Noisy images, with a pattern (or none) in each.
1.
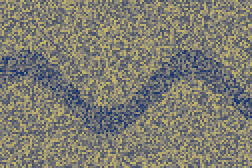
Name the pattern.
a wavy band
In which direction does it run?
left to right
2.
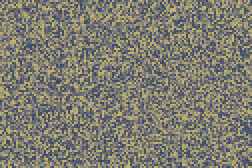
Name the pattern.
only noise
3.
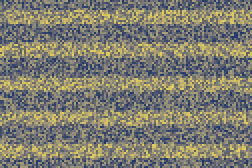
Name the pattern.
horizontal stripes
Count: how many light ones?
5
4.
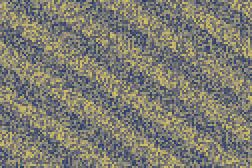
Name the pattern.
diagonal stripes
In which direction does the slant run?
top left to bottom right
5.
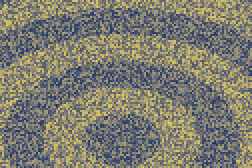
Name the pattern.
rings round one point
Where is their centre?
bottom middle
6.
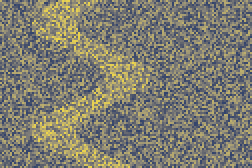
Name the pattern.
a wavy band
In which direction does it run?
top to bottom
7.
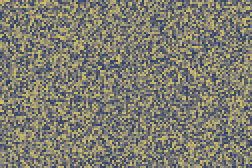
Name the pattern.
only noise
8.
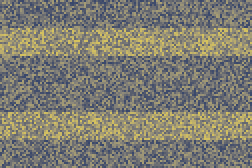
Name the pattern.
horizontal stripes
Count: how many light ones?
2
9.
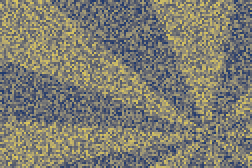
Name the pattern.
spokes from one point
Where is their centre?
bottom right
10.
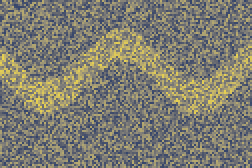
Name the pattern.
a wavy band
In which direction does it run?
left to right
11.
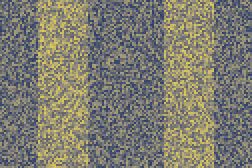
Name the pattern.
vertical stripes
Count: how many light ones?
2
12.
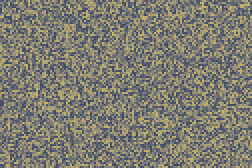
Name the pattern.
only noise
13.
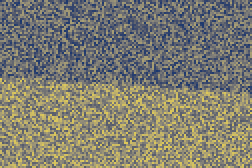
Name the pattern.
a sharp edge
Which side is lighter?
bottom
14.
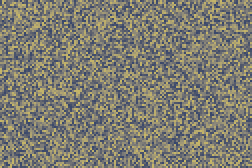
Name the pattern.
only noise
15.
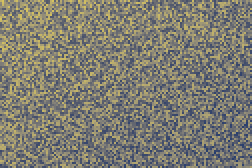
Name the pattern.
a smooth slope
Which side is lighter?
top left
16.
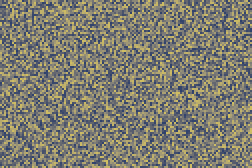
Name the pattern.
only noise
